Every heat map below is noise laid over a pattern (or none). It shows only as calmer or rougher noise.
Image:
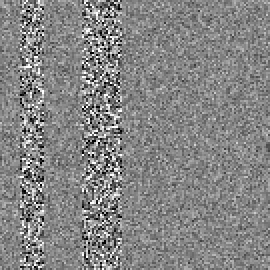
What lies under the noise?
bands of columns
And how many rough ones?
2
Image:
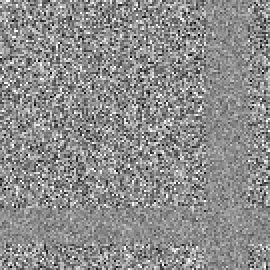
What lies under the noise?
bands of rows crossing bands of columns
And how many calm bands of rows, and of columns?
1 and 1
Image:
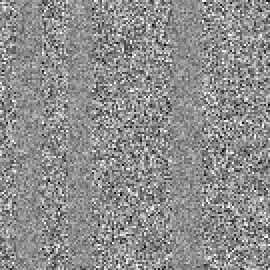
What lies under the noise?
bands of columns
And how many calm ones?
3
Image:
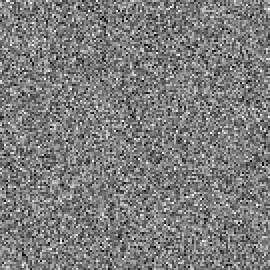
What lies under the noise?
only noise
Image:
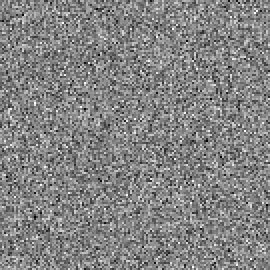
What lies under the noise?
only noise
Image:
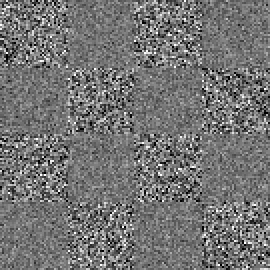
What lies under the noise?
a checkerboard
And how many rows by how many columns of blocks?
4 by 4
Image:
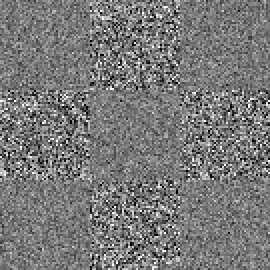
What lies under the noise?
a checkerboard
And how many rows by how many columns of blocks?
3 by 3
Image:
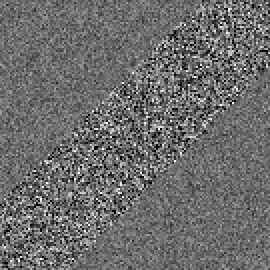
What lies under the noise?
a diagonal band
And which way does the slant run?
bottom left to top right
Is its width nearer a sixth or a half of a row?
a half
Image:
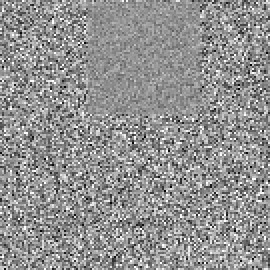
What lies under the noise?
one block
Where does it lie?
top middle
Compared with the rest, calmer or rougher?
calmer
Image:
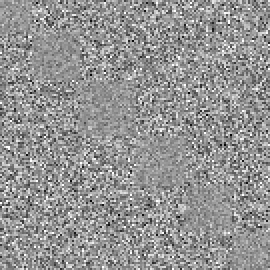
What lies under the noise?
blocks along the diagonal
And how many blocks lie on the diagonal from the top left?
6
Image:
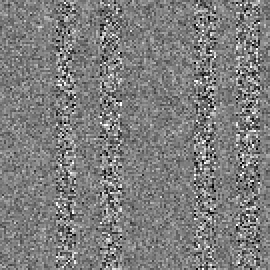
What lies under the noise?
bands of columns
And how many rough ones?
4
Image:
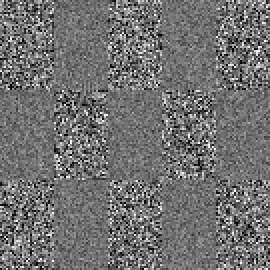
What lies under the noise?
a checkerboard
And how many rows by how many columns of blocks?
3 by 5
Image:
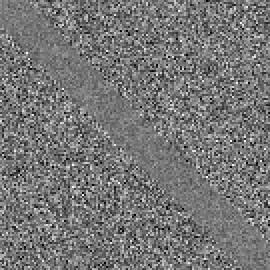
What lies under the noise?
a diagonal band
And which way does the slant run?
top left to bottom right
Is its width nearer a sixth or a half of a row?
a sixth
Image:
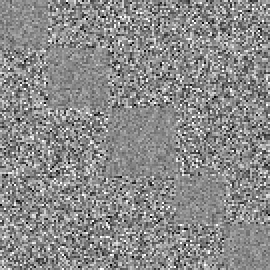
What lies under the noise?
blocks along the diagonal
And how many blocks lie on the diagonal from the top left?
5
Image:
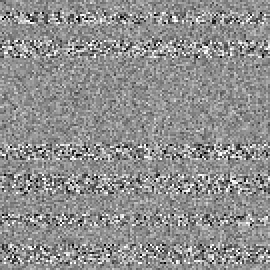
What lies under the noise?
bands of rows
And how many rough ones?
6
